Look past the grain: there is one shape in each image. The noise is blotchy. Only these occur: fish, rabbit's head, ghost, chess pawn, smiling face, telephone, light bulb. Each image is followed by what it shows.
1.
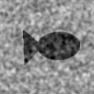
fish
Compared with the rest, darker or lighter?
darker
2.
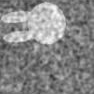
rabbit's head
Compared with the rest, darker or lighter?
lighter
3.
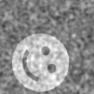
smiling face
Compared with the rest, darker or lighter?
lighter
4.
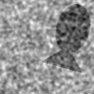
fish
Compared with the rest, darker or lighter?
darker
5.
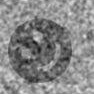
smiling face
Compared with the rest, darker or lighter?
darker
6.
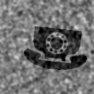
telephone
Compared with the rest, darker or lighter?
darker
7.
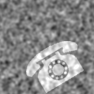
telephone
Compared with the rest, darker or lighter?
lighter
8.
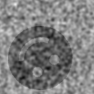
smiling face
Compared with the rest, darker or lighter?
darker
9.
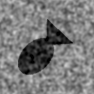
fish
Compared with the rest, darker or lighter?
darker
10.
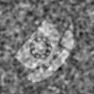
telephone
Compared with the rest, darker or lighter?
lighter
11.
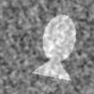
fish
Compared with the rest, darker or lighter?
lighter
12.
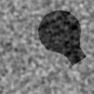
light bulb
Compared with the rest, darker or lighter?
darker
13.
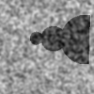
chess pawn
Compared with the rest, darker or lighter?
darker
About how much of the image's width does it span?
two thirds
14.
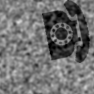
telephone
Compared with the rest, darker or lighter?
darker
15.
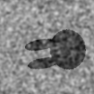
rabbit's head
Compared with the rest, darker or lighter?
darker
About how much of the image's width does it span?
two thirds
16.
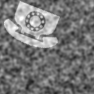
telephone
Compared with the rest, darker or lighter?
lighter
